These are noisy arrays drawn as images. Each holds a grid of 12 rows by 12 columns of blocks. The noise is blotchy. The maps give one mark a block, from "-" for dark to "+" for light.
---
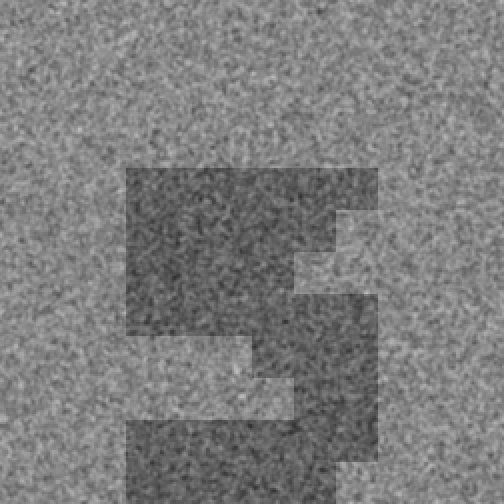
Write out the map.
+ + + + + + + + + + + +
+ + + + + + + + + + + +
+ + + + + + + + + + + +
+ + + + + + + + + + + +
+ + + - - - - - - + + +
+ + + - - - - - + + + +
+ + + - - - - + + + + +
+ + + - - - - - - + + +
+ + + + + + - - - + + +
+ + + + + + + - - + + +
+ + + - - - - - - + + +
+ + + - - - - - + + + +
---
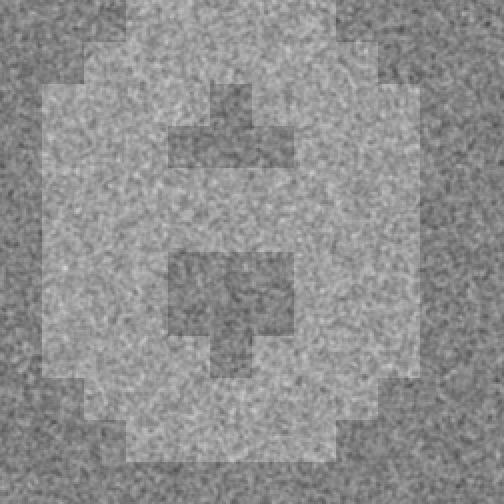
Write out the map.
- - - + + + + + - - - -
- - + + + + + + + - - -
- + + + + - + + + + - -
- + + + - - - + + + - -
- + + + + + + + + + - -
- + + + + + + + + + - -
- + + + - - - + + + - -
- + + + - - - + + + - -
- + + + + - + + + + - -
- - + + + + + + + - - -
- - - + + + + + - - - -
- - - - - - - - - - - -
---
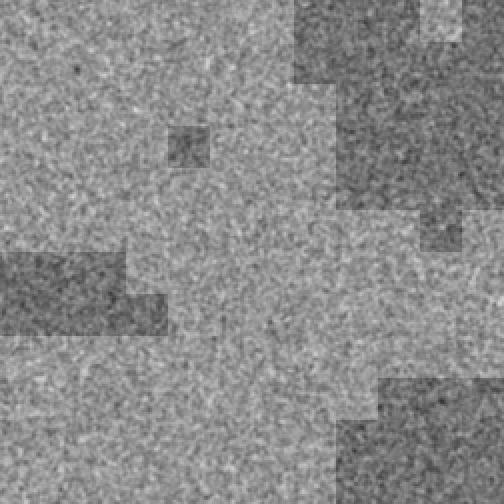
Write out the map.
+ + + + + + + - - - + -
+ + + + + + + - - - - -
+ + + + + + + + - - - -
+ + + + - + + + - - - -
+ + + + + + + + - - - -
+ + + + + + + + + + - +
- - - + + + + + + + + +
- - - - + + + + + + + +
+ + + + + + + + + + + +
+ + + + + + + + + - - -
+ + + + + + + + - - - -
+ + + + + + + + - - - -
